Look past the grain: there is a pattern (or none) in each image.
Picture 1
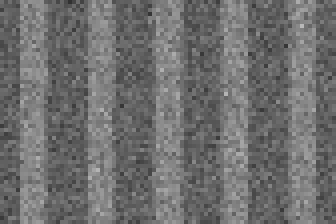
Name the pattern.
vertical stripes
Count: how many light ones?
5
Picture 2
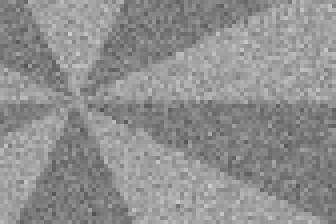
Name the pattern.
spokes from one point
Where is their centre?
middle left
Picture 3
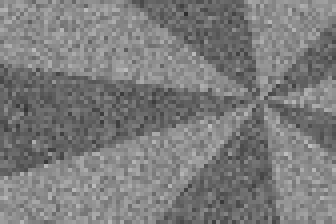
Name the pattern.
spokes from one point
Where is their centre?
middle right
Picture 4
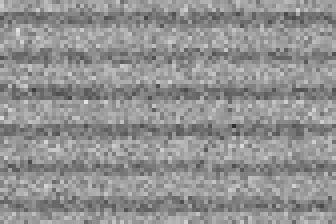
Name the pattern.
horizontal stripes
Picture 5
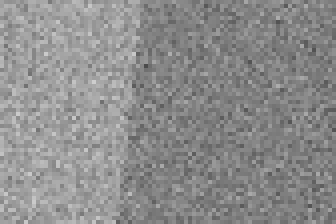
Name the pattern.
a sharp edge
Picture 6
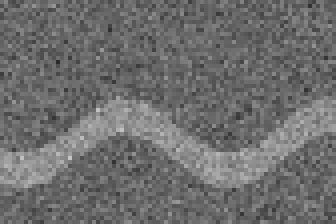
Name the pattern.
a wavy band
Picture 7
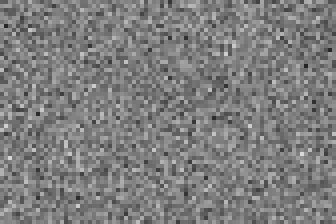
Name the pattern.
only noise
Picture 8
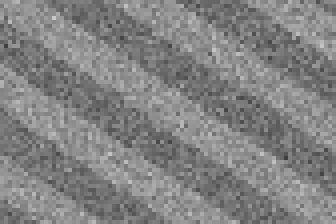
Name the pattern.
diagonal stripes
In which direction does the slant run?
top left to bottom right
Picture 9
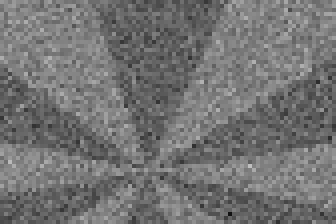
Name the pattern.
spokes from one point
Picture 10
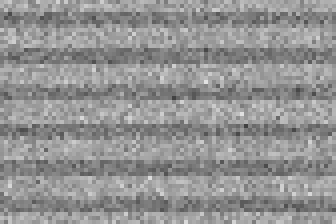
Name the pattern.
horizontal stripes
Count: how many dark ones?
6
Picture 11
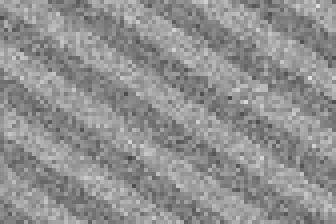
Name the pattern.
diagonal stripes
